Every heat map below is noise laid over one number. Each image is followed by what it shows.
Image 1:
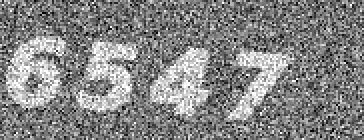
6547
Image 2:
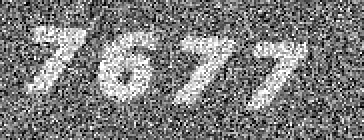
7677
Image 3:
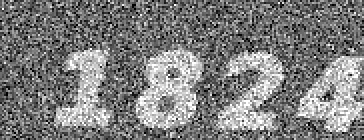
1824
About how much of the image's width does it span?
nearly all
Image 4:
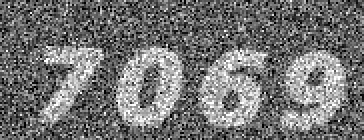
7069
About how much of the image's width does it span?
nearly all
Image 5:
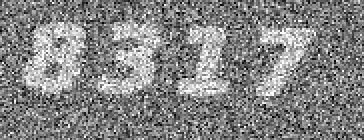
8317
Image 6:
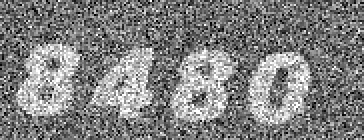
8480
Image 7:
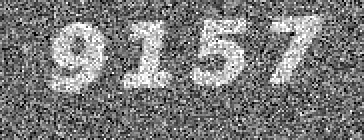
9157
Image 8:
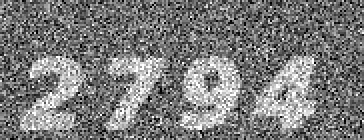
2794
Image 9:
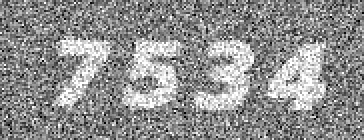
7534
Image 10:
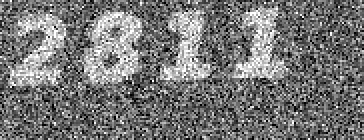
2811
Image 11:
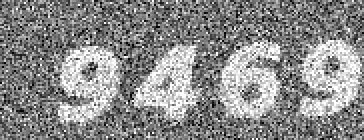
9469
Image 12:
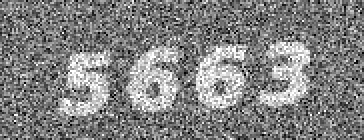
5663
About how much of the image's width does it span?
two thirds
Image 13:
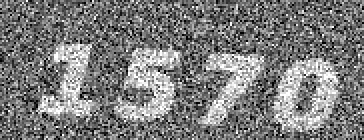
1570
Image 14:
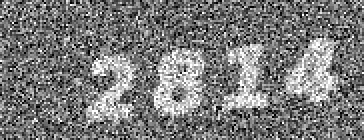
2814
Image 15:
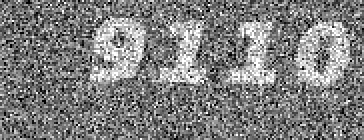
9110
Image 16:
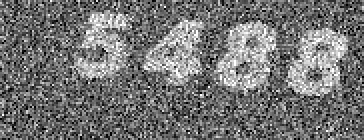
5488
